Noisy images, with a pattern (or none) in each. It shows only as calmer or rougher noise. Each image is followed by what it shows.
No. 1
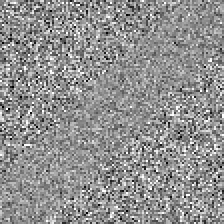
a diagonal band
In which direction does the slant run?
bottom left to top right
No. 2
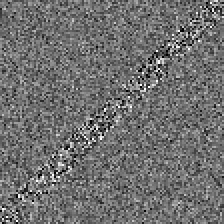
a diagonal band
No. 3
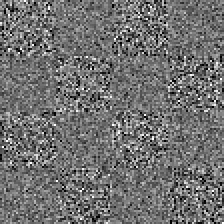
a checkerboard
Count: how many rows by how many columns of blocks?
4 by 4
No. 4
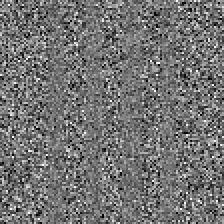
bands of columns
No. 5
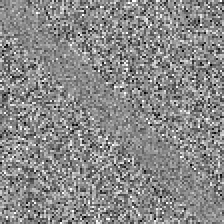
a diagonal band
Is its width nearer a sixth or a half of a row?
a sixth
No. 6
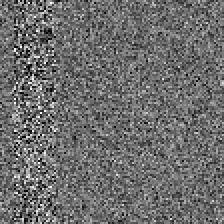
one band of columns
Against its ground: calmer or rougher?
rougher
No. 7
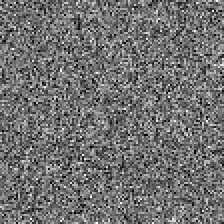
only noise
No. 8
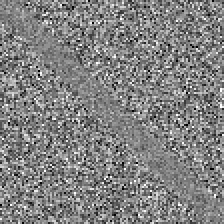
a diagonal band
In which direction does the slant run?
top left to bottom right
